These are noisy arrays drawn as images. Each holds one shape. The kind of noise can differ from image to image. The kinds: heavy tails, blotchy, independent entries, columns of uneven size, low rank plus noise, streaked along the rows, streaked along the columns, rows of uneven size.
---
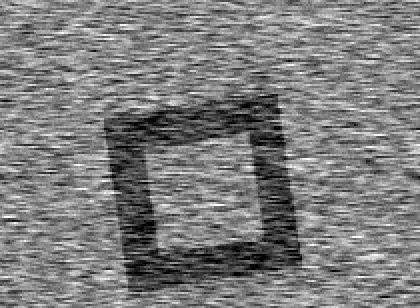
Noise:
streaked along the rows
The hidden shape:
square frame
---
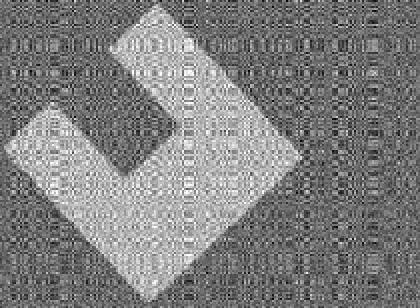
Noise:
low rank plus noise
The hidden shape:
square with a notch
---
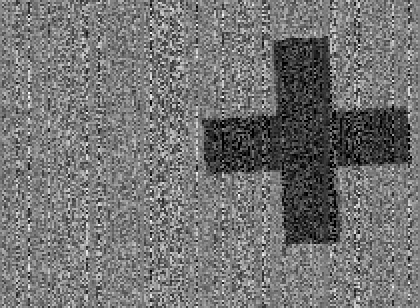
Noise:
columns of uneven size
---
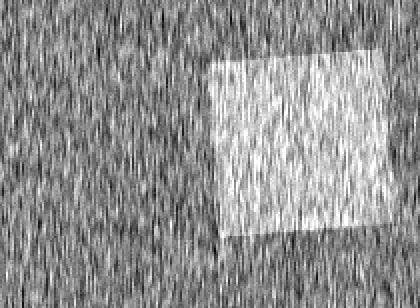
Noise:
streaked along the columns
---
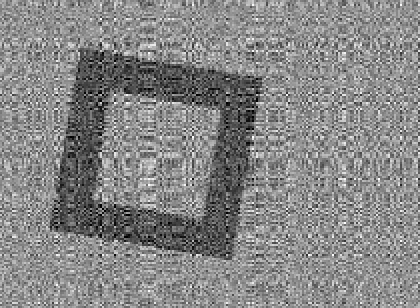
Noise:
low rank plus noise
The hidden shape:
square frame
